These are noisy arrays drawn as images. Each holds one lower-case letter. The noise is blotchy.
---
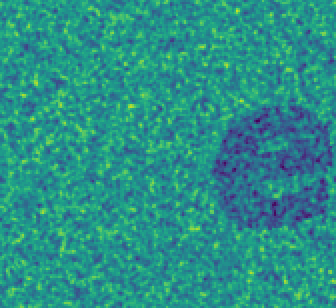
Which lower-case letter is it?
e
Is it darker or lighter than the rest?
darker
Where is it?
middle right
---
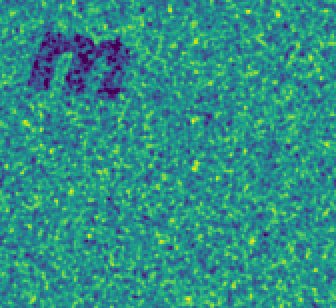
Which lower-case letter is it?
m
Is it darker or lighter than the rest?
darker
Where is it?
top left
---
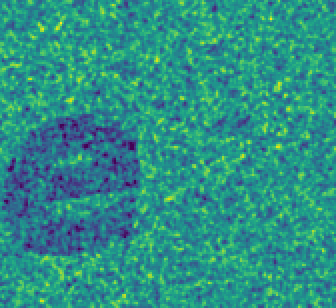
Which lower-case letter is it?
e
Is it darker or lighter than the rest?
darker
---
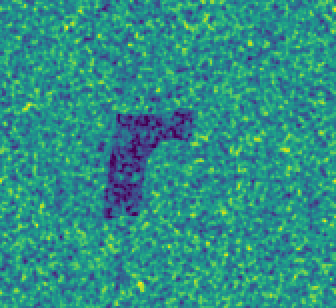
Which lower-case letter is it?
r
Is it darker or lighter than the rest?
darker
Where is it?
centre
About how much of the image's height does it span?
a third
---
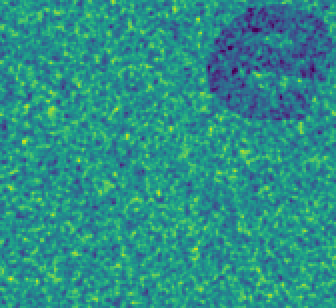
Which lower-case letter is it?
e
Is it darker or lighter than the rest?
darker
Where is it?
top right
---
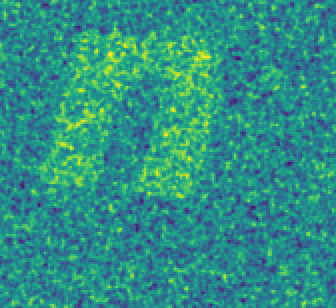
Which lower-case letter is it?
n
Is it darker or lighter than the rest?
lighter
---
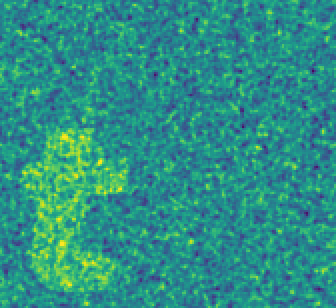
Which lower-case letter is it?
t
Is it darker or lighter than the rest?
lighter
